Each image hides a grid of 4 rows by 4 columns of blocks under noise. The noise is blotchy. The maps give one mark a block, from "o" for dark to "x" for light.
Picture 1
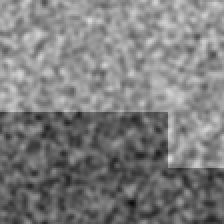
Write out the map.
x x x x
x x x x
o o o x
o o o o
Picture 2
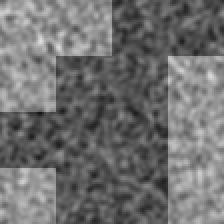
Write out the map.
x x o o
x o o x
o o o x
x o o x
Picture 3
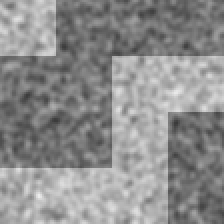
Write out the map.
x o o o
o o x x
o o x o
x x x o
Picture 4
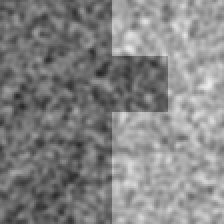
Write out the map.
o o x x
o o o x
o o x x
o o x x
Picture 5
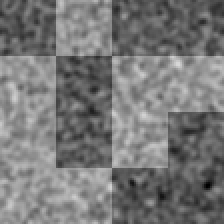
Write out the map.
o x o o
x o x x
x o x o
x x o o
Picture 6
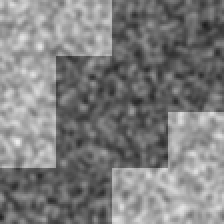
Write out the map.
x x o o
x o o o
x o o x
o o x x
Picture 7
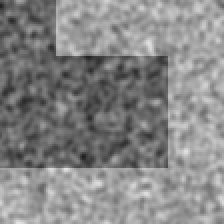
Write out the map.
o x x x
o o o x
o o o x
x x x x
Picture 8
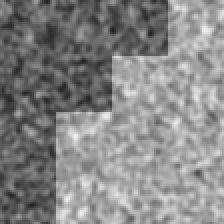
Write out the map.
o o o x
o o x x
o x x x
o x x x
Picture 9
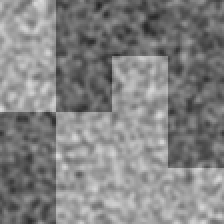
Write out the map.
x o o o
x o x o
o x x o
o x x x
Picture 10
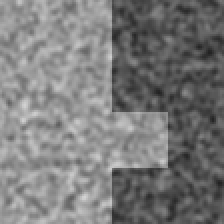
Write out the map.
x x o o
x x o o
x x x o
x x o o
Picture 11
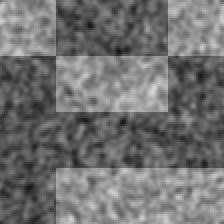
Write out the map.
x o o x
o x x o
o o o o
o x x x
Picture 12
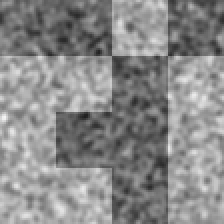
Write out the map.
o o x o
x x o x
x o o x
x x o x
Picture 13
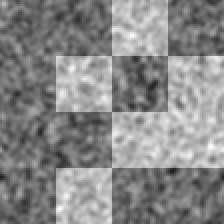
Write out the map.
o o x o
o x o x
o o x x
o x o o
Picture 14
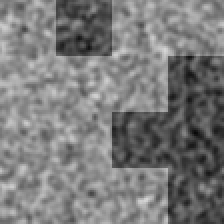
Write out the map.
x o x x
x x x o
x x o o
x x x o
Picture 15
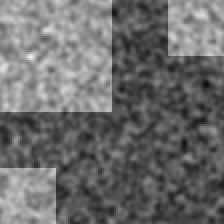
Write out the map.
x x o x
x x o o
o o o o
x o o o
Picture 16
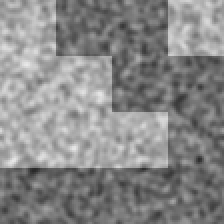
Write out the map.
x o o x
x x o o
x x x o
o o o o
